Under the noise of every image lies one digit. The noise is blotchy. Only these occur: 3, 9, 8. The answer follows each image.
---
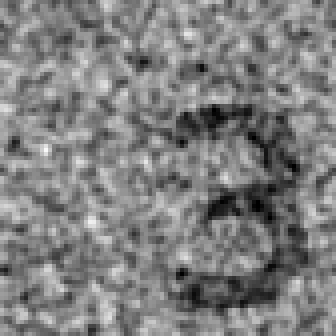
3
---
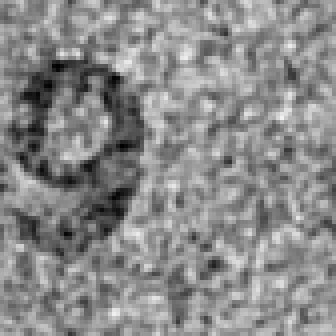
9
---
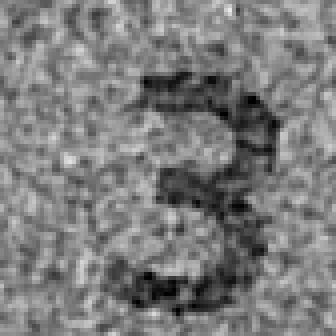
3
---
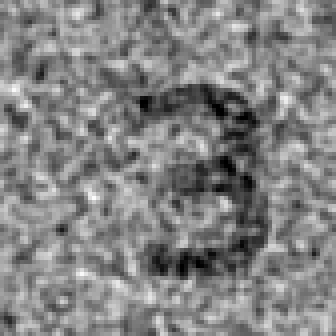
3
